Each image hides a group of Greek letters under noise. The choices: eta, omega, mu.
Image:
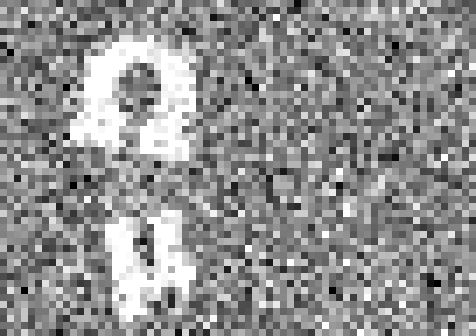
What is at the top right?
nothing
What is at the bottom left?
mu
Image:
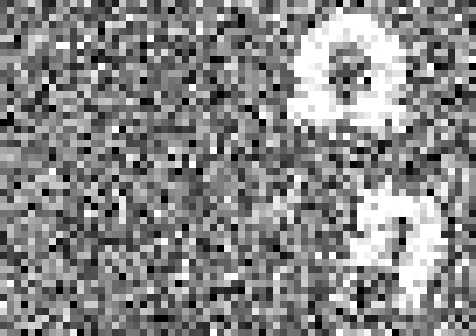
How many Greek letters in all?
2
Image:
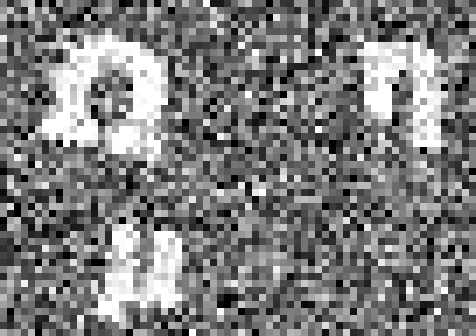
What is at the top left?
omega
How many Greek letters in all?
3
